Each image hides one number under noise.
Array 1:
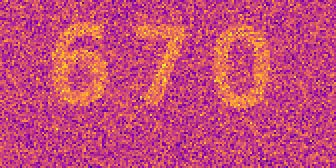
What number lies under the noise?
670
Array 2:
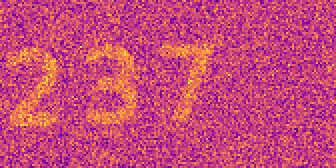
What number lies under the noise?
237
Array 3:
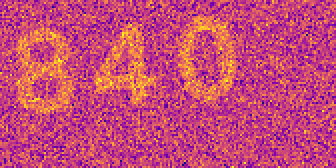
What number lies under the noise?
840
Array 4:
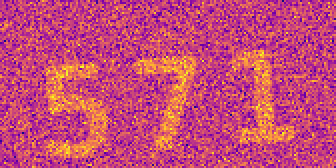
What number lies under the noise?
571
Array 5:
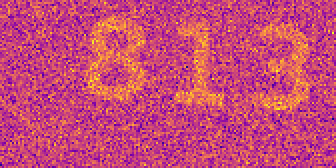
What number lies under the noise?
813
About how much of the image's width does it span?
two thirds
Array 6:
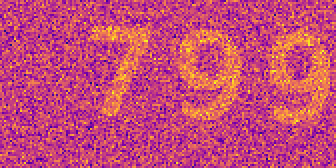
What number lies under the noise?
799
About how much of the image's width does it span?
two thirds
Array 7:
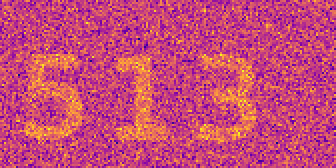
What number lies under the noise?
513
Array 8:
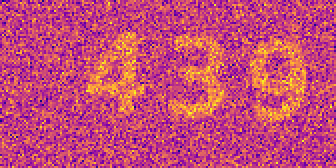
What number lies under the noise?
439
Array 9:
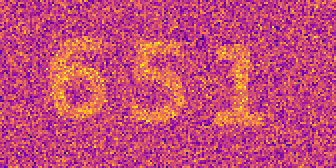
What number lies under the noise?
651
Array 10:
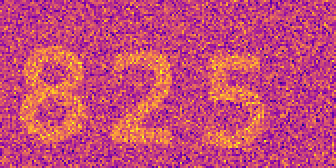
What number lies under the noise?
825
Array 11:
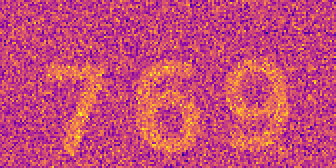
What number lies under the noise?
769
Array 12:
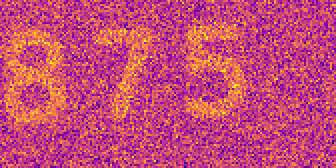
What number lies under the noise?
875
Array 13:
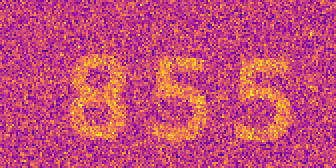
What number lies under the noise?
855
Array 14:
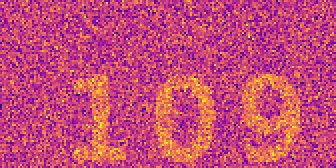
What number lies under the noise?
109
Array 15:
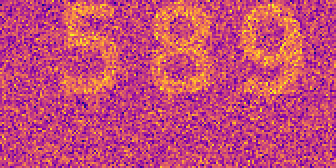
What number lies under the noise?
589
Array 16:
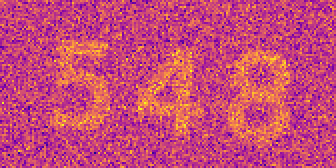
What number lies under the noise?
548
